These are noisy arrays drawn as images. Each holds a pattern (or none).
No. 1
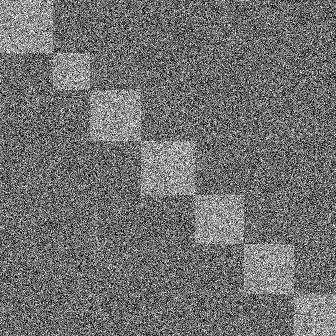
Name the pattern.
blocks along the diagonal
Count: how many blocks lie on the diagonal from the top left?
7
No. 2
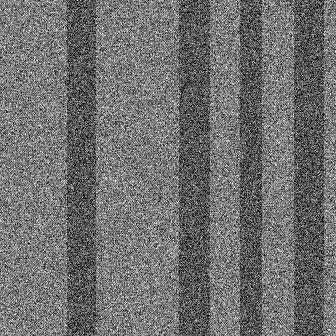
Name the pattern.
bands of columns
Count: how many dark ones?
4
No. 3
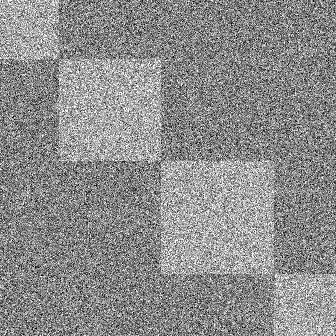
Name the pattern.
blocks along the diagonal
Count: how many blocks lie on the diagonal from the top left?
4
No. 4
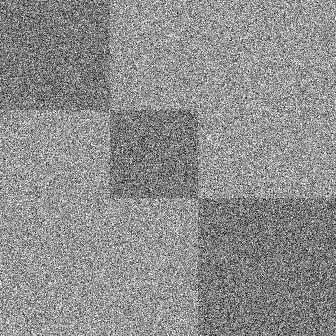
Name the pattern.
blocks along the diagonal
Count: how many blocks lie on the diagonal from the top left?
3
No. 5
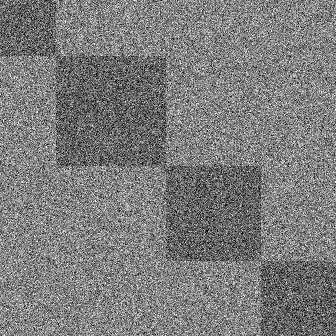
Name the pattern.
blocks along the diagonal
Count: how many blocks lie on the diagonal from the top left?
4
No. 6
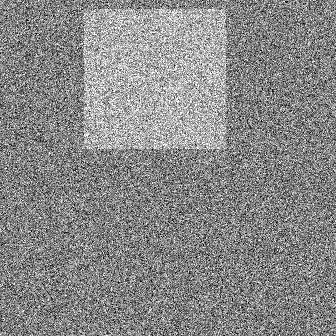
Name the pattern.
one block
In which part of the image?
top middle
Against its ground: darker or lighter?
lighter
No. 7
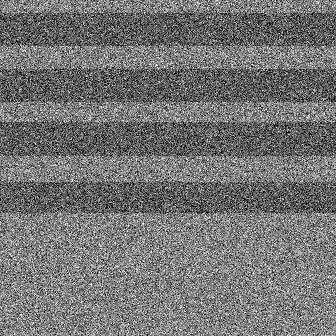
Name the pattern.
bands of rows
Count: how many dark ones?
4
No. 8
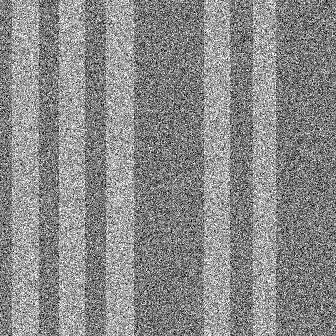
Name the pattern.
bands of columns
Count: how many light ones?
5
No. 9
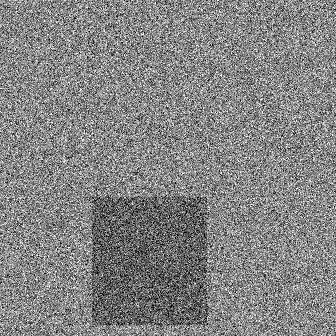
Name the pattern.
one block
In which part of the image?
bottom middle
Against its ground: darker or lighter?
darker
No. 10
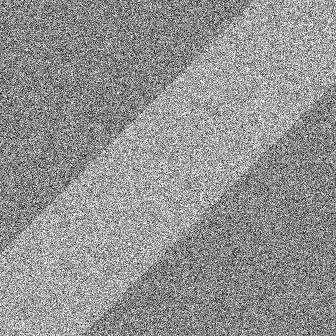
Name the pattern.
a diagonal band
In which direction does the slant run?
bottom left to top right
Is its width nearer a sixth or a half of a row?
a half
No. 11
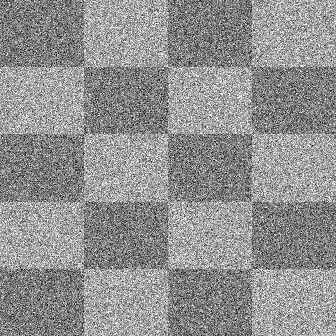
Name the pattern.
a checkerboard
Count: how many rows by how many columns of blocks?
5 by 4
